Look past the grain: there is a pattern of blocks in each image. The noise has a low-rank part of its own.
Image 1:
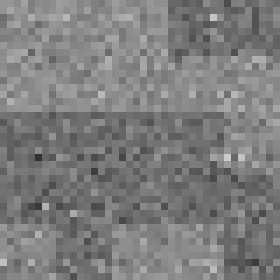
no symmetry
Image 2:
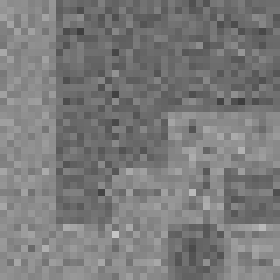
no symmetry
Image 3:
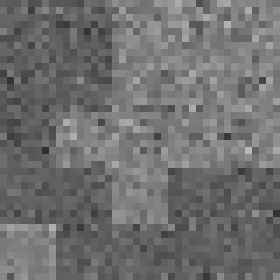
mirrored about the diagonal from the bottom left
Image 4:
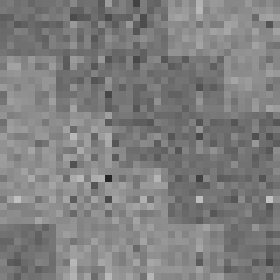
mirrored about the diagonal from the bottom left
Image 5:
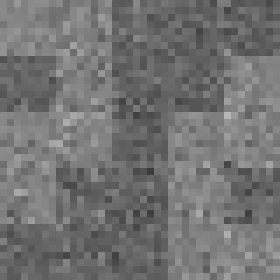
the same after a half turn
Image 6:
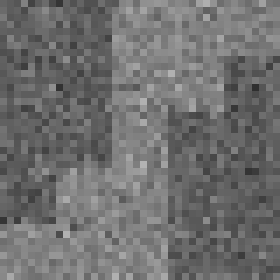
the same after a half turn
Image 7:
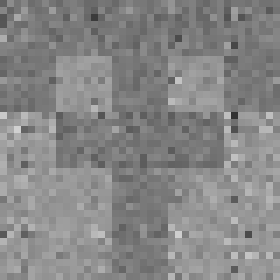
left and right mirror each other
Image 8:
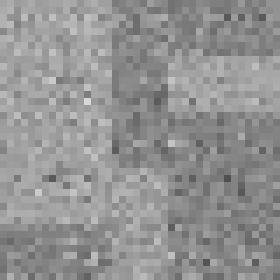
no symmetry
